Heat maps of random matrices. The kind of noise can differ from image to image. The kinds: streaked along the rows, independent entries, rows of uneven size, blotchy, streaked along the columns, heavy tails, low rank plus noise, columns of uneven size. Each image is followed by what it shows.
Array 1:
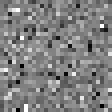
heavy tails
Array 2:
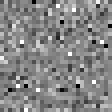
heavy tails
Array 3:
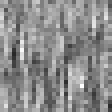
streaked along the columns
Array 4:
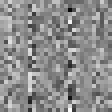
columns of uneven size
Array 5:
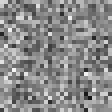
low rank plus noise
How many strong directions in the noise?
five to eight
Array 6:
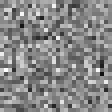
low rank plus noise
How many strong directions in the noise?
five to eight
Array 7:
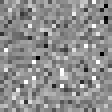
heavy tails
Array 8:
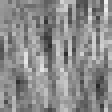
streaked along the columns
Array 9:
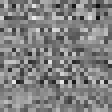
rows of uneven size
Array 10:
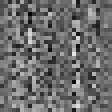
columns of uneven size
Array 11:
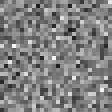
independent entries
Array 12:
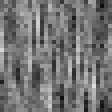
streaked along the columns
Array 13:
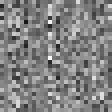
columns of uneven size
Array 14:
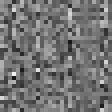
columns of uneven size
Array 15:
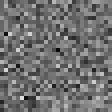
low rank plus noise
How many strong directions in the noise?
five to eight
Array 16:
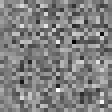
low rank plus noise
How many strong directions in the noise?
two
